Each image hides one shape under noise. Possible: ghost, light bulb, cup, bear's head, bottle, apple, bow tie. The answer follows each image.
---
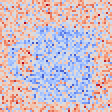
blue cup
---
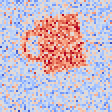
red cup
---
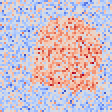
red ghost
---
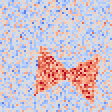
red bow tie
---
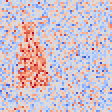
red bottle
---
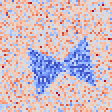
blue bow tie
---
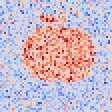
red apple
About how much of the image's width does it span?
two thirds
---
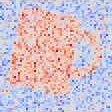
red cup
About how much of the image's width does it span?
nearly all
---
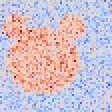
red bear's head
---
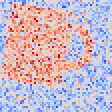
red cup
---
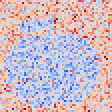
blue apple
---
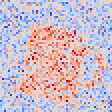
red cup
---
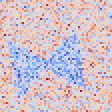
blue bow tie
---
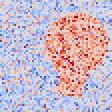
red light bulb
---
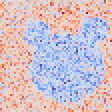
blue bear's head
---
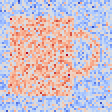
red cup
